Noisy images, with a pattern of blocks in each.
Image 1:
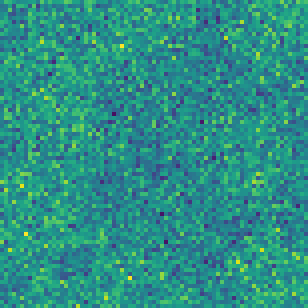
top and bottom mirror each other
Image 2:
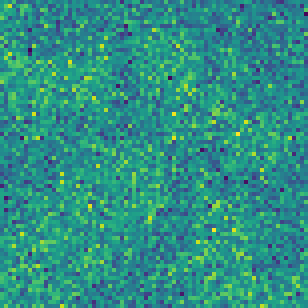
mirrored about the diagonal from the bottom left
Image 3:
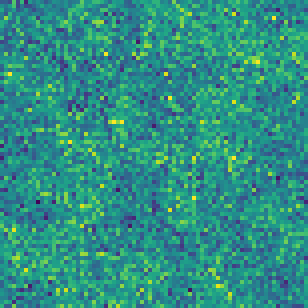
the same after a half turn
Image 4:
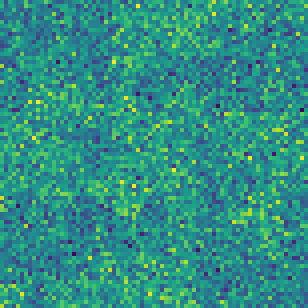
the same after a half turn
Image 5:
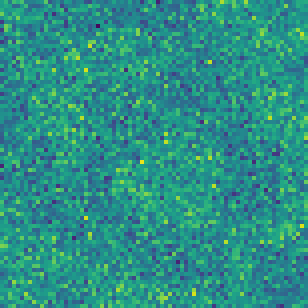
mirrored about the diagonal from the top left
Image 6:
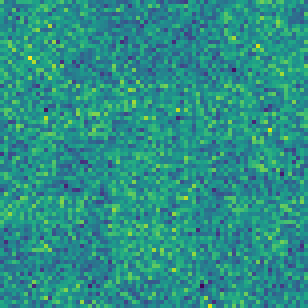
left and right mirror each other
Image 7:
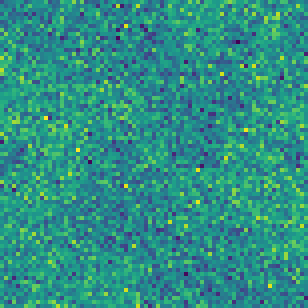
the same after a half turn
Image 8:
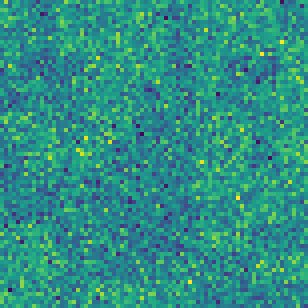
no symmetry
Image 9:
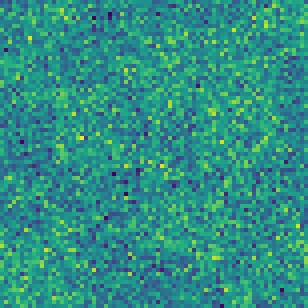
mirrored about the diagonal from the bottom left
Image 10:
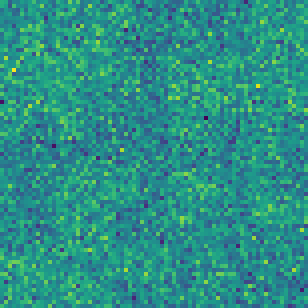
mirrored about the diagonal from the top left
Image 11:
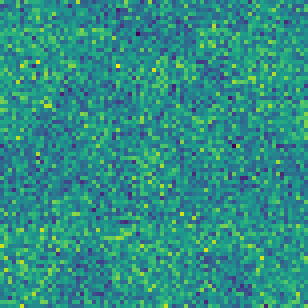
left and right mirror each other
